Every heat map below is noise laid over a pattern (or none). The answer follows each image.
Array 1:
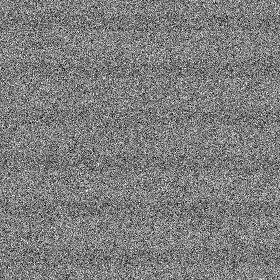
horizontal stripes
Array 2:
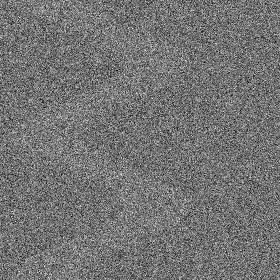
a wavy band
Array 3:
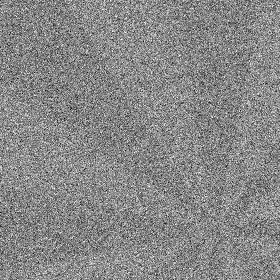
spokes from one point
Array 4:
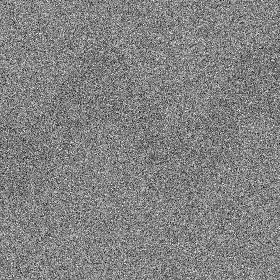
a wavy band
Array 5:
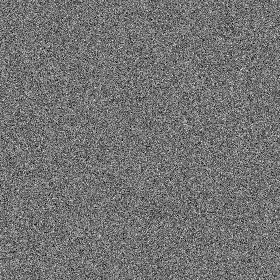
only noise
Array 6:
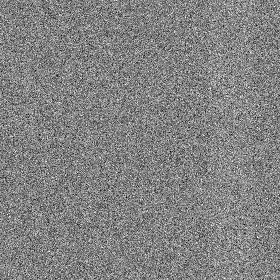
one vertical stripe
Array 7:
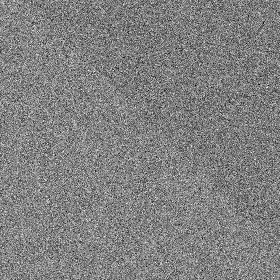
a sharp edge
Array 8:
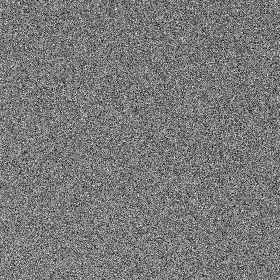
a smooth slope
